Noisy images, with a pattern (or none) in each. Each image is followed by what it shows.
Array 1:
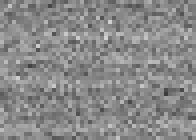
bands of rows
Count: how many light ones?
4
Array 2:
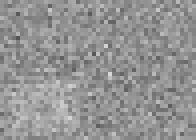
one block
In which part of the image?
bottom left
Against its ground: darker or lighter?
lighter
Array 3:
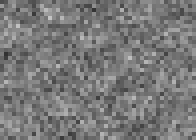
a checkerboard
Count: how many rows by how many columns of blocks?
6 by 5
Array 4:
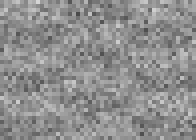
a checkerboard
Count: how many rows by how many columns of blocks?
6 by 3
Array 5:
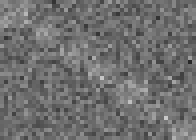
blocks along the diagonal
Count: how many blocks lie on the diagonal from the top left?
7
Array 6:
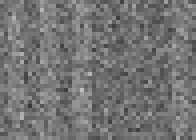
bands of columns
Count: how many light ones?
4
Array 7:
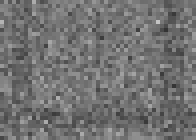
bands of rows crossing bands of columns
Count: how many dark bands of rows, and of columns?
1 and 2
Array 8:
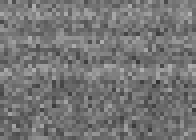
bands of rows
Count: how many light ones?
3
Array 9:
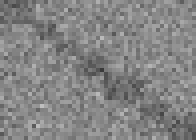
blocks along the diagonal
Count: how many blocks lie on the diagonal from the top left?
7
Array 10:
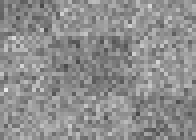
blocks along the diagonal
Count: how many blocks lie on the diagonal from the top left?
3
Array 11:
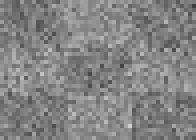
a checkerboard
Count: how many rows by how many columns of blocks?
3 by 3
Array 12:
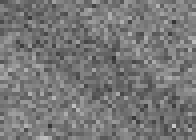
a diagonal band
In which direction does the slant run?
top left to bottom right
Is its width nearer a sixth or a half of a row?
a half
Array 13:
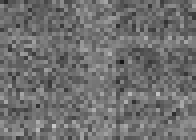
bands of rows crossing bands of columns
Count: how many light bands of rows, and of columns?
3 and 1
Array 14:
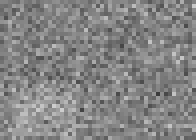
one block
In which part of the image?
bottom left
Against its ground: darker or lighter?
lighter
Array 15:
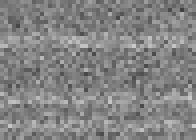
bands of rows
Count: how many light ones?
3
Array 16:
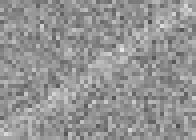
a diagonal band
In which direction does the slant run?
bottom left to top right
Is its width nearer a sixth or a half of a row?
a sixth
